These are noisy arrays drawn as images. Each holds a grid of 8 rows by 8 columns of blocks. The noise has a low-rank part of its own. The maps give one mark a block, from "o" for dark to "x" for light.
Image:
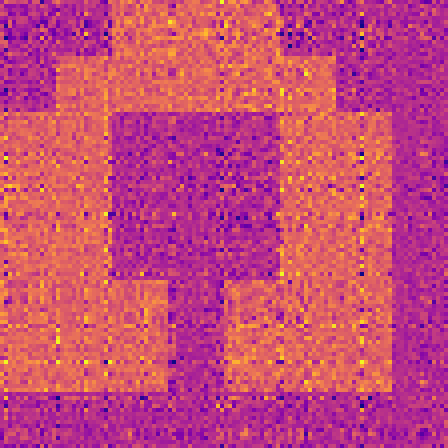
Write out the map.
ooxxxooo
oxxxxxoo
xxoooxxo
xxoooxxo
xxoooxxo
xxxoxxxo
xxxoxxxo
oooooooo
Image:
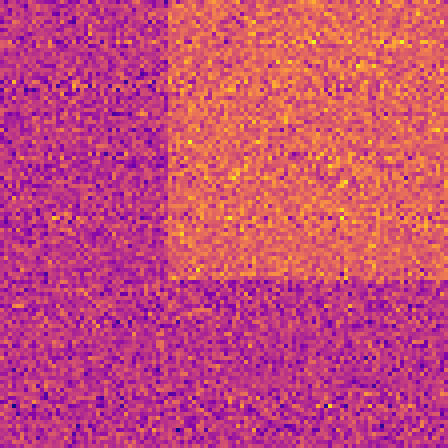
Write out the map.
oooxxxxx
oooxxxxx
oooxxxxx
oooxxxxx
oooxxxxx
oooooooo
oooooooo
oooooooo
